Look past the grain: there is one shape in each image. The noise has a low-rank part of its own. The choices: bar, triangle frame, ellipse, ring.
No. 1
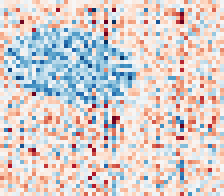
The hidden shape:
ellipse
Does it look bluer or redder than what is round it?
bluer
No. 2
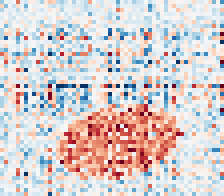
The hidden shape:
ellipse
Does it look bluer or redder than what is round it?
redder
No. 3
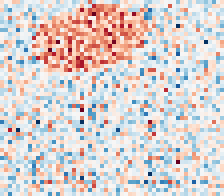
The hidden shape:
ellipse
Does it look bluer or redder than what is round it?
redder
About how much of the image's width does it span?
half
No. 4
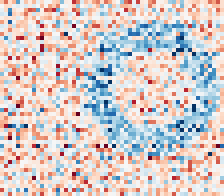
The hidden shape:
ring
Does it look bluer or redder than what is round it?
bluer
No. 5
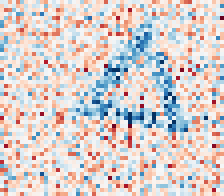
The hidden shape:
triangle frame
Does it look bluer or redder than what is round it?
bluer
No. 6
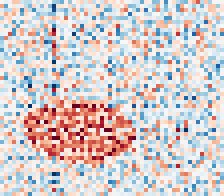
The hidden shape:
ellipse
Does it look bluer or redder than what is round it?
redder
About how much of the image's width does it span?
half
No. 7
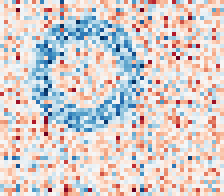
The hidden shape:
ring
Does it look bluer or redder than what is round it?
bluer
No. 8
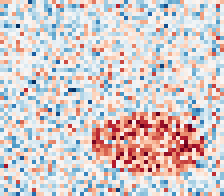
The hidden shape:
ellipse
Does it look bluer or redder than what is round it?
redder
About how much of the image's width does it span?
half
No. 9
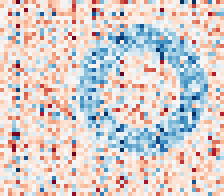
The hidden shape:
ring
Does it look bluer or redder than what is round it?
bluer
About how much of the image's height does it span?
two thirds
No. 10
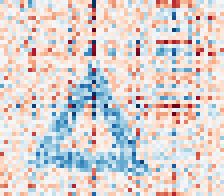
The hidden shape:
triangle frame
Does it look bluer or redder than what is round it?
bluer
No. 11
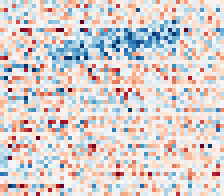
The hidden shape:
bar
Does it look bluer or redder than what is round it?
bluer
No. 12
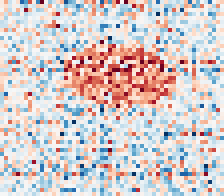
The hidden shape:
ellipse
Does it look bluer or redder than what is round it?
redder
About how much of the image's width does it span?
half
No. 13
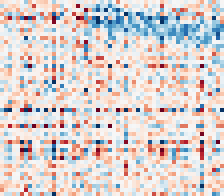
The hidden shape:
bar
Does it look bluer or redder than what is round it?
bluer
